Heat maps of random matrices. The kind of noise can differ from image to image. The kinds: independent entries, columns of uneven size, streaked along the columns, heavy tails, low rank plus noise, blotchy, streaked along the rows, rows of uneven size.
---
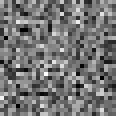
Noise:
low rank plus noise
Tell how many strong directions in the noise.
five to eight
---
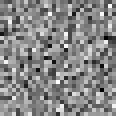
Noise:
independent entries
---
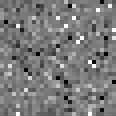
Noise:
heavy tails
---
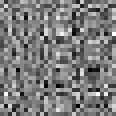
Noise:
low rank plus noise
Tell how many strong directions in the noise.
two
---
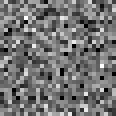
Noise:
independent entries
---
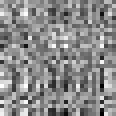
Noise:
low rank plus noise
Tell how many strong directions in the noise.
one
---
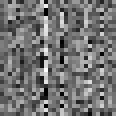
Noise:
columns of uneven size
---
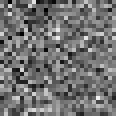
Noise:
low rank plus noise
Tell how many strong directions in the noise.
five to eight
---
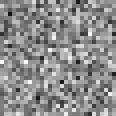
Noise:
independent entries
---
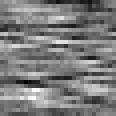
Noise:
streaked along the rows
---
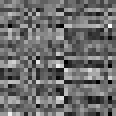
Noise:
low rank plus noise
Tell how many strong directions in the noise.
one
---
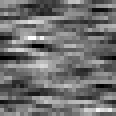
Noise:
streaked along the rows
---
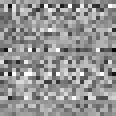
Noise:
rows of uneven size
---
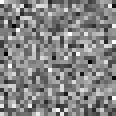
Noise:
independent entries
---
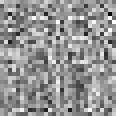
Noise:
low rank plus noise
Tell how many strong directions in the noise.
three or four
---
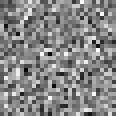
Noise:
independent entries
